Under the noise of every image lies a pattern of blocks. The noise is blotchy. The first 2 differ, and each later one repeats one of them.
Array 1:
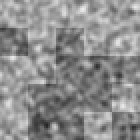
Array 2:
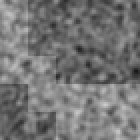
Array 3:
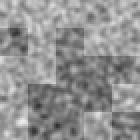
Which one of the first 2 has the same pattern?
1
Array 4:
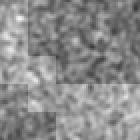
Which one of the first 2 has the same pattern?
2
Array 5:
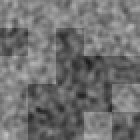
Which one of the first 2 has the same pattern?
1
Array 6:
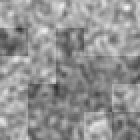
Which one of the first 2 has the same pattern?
1
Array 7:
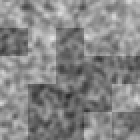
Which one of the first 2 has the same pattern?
1
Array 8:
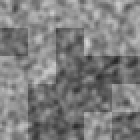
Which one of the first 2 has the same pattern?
1
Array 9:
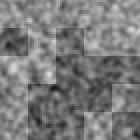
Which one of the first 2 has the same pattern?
1
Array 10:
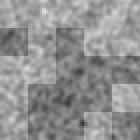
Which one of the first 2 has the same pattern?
1
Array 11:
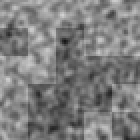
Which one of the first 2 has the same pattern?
1
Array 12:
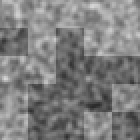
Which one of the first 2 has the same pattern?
1
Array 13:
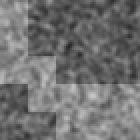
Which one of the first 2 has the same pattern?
2
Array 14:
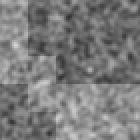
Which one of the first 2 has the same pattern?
2
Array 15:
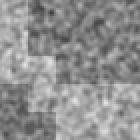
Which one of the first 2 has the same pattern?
2
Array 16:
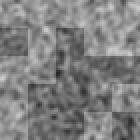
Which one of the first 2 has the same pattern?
1
